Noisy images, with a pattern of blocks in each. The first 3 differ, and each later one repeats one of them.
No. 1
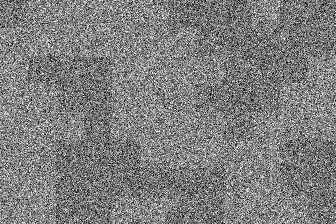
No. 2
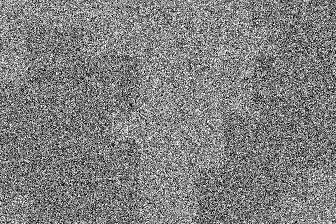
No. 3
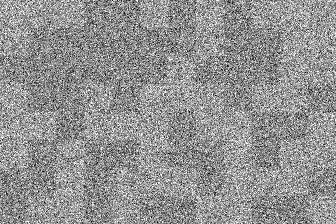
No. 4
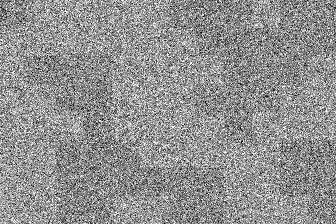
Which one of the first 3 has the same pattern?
1
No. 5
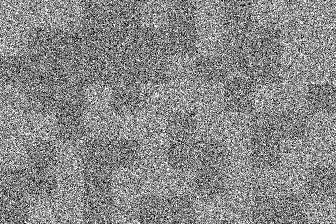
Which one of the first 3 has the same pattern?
3
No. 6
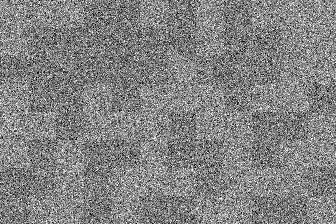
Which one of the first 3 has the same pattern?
3
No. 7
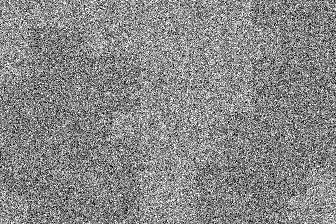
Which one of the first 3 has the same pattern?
2
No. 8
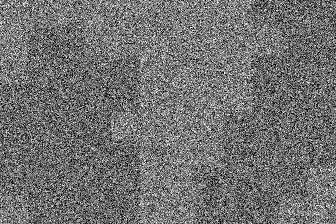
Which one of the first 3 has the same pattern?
2
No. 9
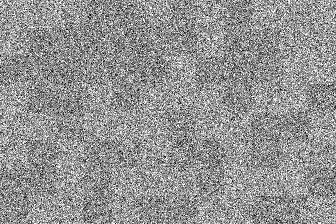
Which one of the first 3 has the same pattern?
3
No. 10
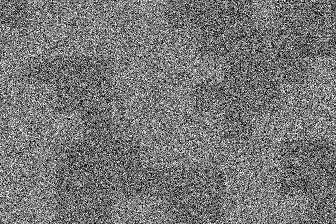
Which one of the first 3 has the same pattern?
1
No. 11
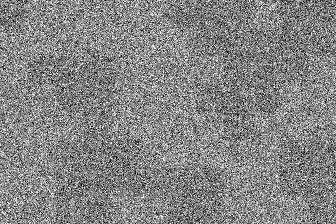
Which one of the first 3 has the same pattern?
1
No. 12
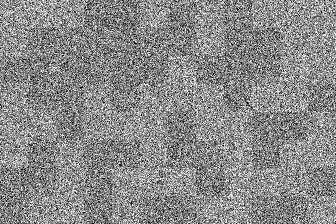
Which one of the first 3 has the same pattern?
3
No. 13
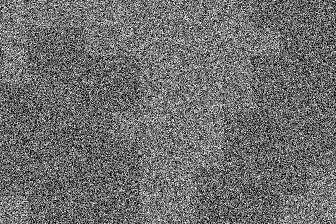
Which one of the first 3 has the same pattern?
2
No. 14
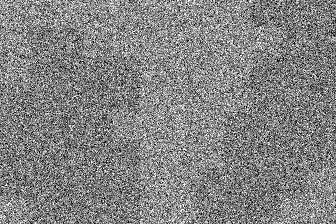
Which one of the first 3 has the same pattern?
2
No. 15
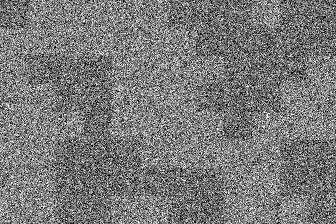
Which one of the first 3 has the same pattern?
1
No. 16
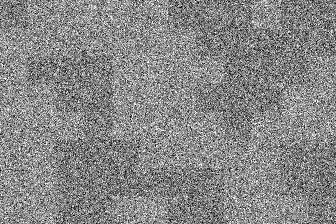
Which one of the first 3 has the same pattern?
1
